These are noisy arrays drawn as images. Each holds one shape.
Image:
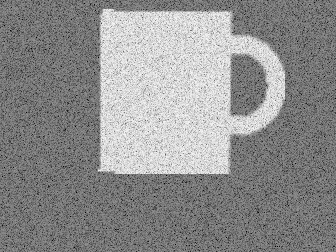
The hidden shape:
cup
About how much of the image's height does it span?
two thirds
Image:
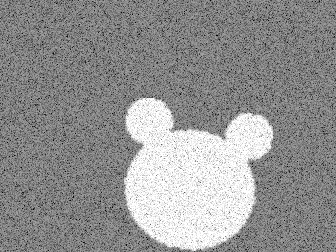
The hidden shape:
bear's head
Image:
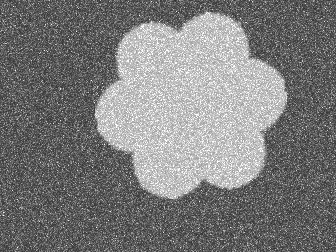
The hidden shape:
flower
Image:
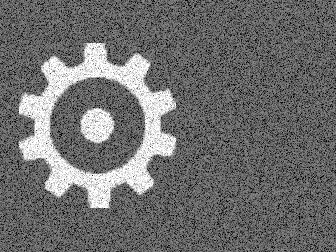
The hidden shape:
gear
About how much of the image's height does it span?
two thirds
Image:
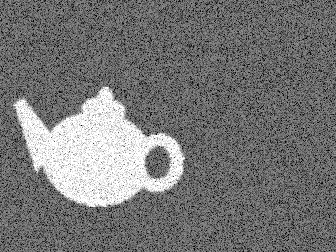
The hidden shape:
teapot
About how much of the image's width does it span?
half
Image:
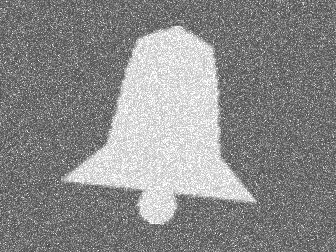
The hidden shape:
bell
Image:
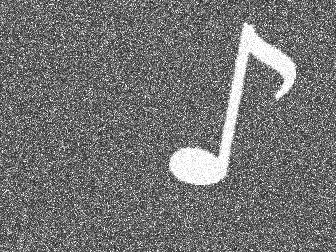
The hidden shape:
musical note
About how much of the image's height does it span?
two thirds
